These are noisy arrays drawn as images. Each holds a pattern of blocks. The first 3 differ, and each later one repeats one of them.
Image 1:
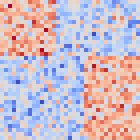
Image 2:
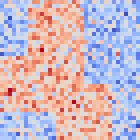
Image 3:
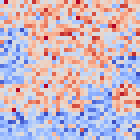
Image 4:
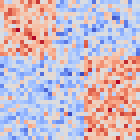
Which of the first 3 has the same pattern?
1
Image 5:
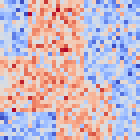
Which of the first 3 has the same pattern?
2
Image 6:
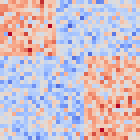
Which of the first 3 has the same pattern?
1
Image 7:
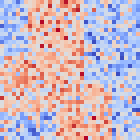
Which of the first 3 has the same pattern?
2
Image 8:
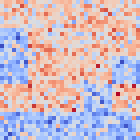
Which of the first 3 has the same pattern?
3
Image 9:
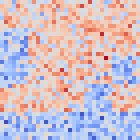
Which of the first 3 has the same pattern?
3
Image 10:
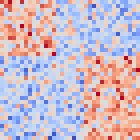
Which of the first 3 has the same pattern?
1
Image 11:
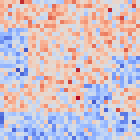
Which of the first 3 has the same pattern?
3
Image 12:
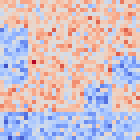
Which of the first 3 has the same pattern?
3
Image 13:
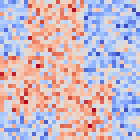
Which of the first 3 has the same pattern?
2
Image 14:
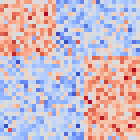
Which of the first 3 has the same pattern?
1
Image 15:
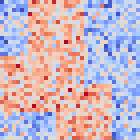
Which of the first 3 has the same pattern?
2
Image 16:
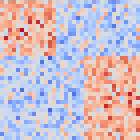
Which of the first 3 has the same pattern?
1
